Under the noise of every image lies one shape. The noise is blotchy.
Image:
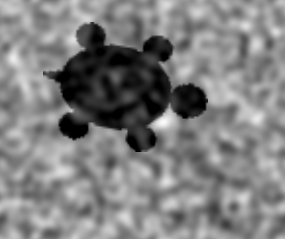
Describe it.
dark turtle
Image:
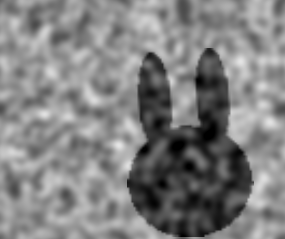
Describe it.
dark rabbit's head
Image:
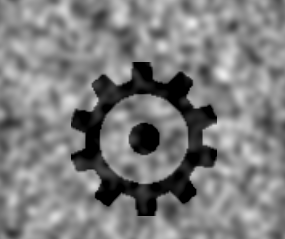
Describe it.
dark gear
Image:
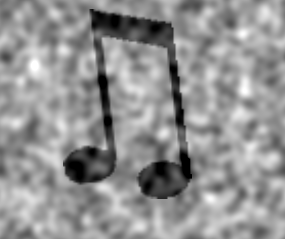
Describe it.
dark pair of musical notes
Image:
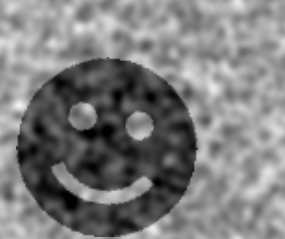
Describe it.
dark smiling face
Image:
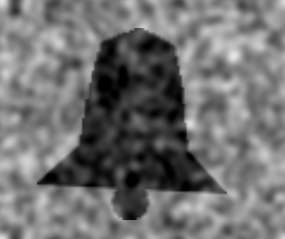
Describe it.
dark bell
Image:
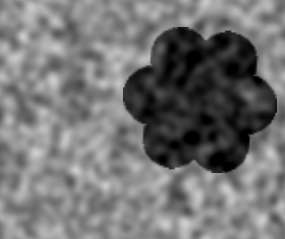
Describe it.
dark flower
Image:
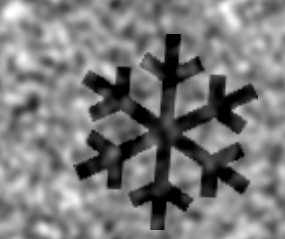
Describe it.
dark snowflake
